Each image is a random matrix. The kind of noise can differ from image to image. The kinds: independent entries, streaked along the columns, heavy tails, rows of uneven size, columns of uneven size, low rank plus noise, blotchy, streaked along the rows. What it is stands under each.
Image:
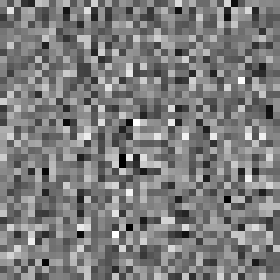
low rank plus noise
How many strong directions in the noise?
three or four
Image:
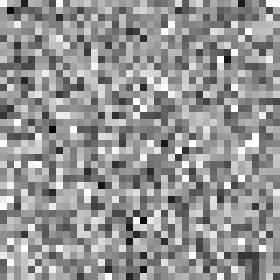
independent entries
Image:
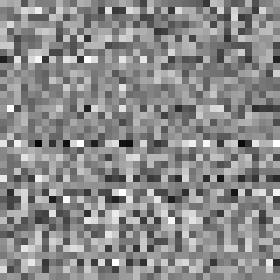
rows of uneven size
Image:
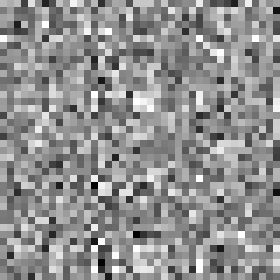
low rank plus noise
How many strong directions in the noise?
one
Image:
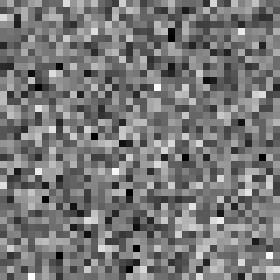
independent entries
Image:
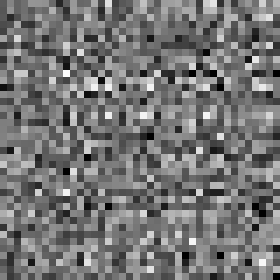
low rank plus noise
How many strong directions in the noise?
two
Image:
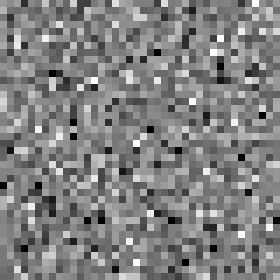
heavy tails
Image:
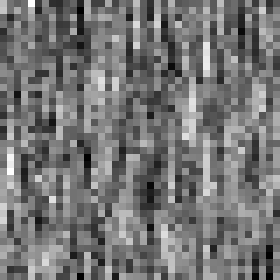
streaked along the columns
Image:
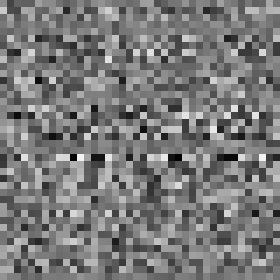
rows of uneven size
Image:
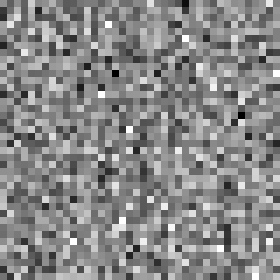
independent entries
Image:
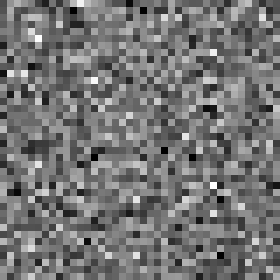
low rank plus noise
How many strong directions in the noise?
five to eight
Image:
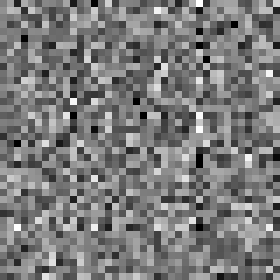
low rank plus noise
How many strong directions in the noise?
two
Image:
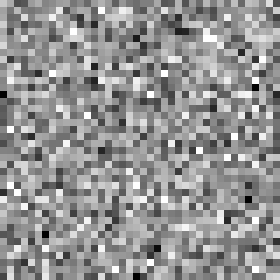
independent entries
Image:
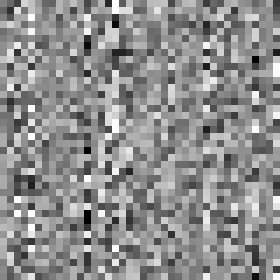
columns of uneven size
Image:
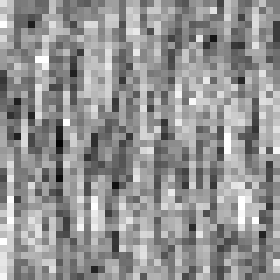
streaked along the columns
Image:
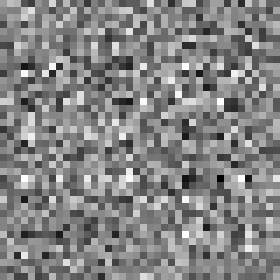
low rank plus noise
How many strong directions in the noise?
one
